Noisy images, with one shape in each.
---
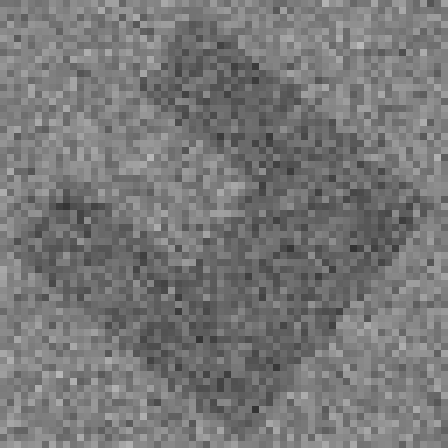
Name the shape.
square with a notch
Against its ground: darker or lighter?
darker
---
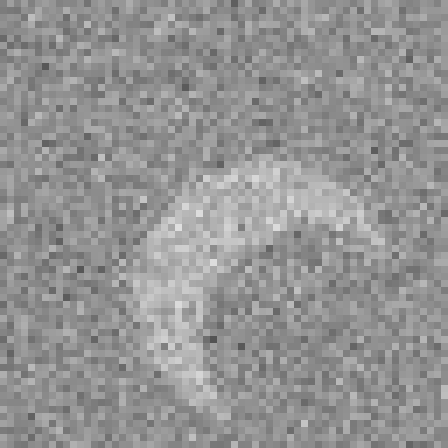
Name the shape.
crescent
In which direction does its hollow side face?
down and right
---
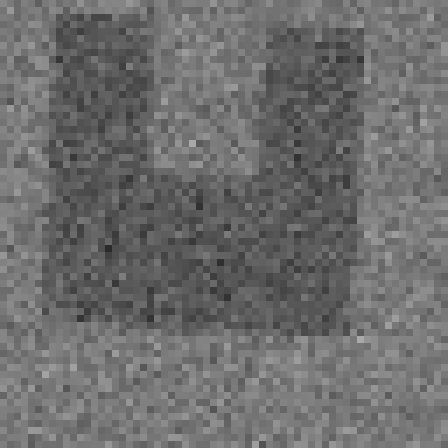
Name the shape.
square with a notch
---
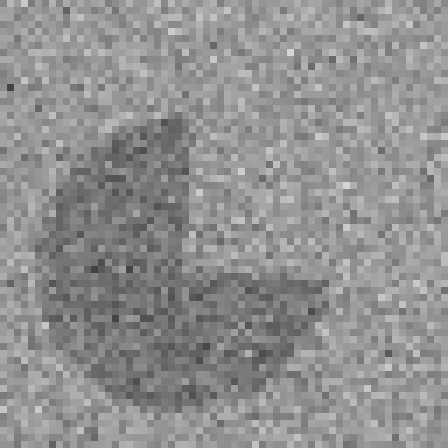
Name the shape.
disc with a wedge cut out
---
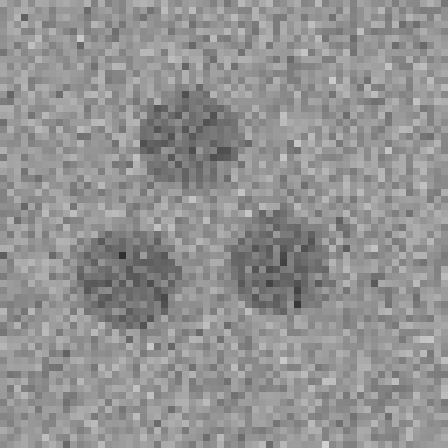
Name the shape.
three dots
